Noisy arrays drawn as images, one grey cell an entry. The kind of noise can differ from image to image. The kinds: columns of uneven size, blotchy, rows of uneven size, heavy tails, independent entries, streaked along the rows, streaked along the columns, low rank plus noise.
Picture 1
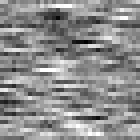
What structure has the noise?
streaked along the rows
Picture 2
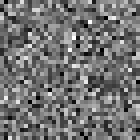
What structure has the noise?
independent entries
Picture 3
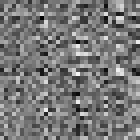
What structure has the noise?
low rank plus noise
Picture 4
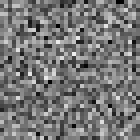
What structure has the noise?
independent entries
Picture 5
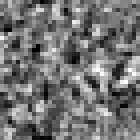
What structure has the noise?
blotchy
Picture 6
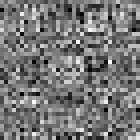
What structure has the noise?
low rank plus noise
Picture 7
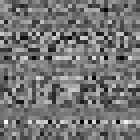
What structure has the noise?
rows of uneven size
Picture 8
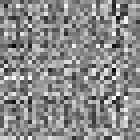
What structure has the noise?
low rank plus noise
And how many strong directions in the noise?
two
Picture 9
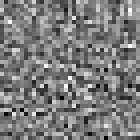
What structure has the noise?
low rank plus noise
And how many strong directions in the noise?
three or four
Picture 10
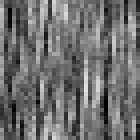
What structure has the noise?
streaked along the columns
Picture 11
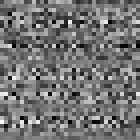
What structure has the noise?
rows of uneven size
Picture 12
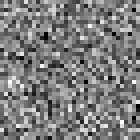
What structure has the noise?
independent entries
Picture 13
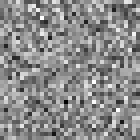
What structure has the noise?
independent entries
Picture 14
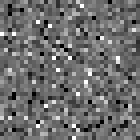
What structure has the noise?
heavy tails
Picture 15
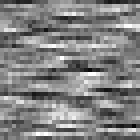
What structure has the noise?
streaked along the rows
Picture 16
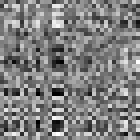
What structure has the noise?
low rank plus noise
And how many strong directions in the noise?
one
